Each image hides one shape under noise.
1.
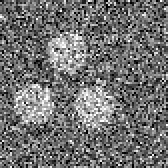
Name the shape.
three dots
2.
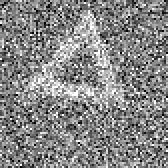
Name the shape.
triangle frame
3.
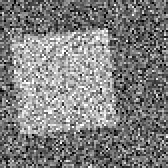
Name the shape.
square
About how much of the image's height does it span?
two thirds
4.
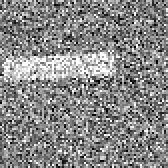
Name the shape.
bar
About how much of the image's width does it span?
two thirds
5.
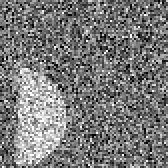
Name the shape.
half disc
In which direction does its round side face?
right
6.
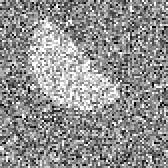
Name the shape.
half disc
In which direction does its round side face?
down and left
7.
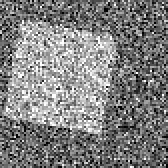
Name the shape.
square
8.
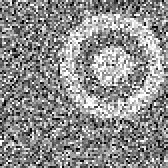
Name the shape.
bullseye
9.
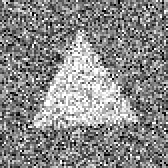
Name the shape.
triangle
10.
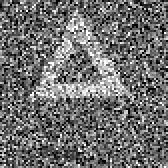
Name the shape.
triangle frame
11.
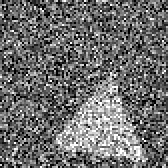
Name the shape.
triangle
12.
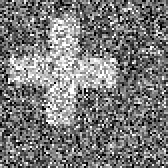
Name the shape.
cross
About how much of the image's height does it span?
two thirds
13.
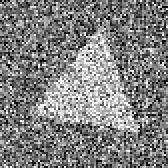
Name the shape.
triangle
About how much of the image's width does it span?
two thirds
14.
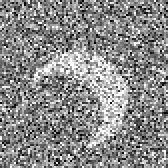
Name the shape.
crescent
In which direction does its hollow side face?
down and left
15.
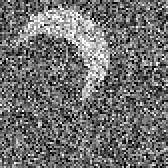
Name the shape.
crescent
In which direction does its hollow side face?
down and left
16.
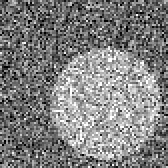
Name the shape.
disc
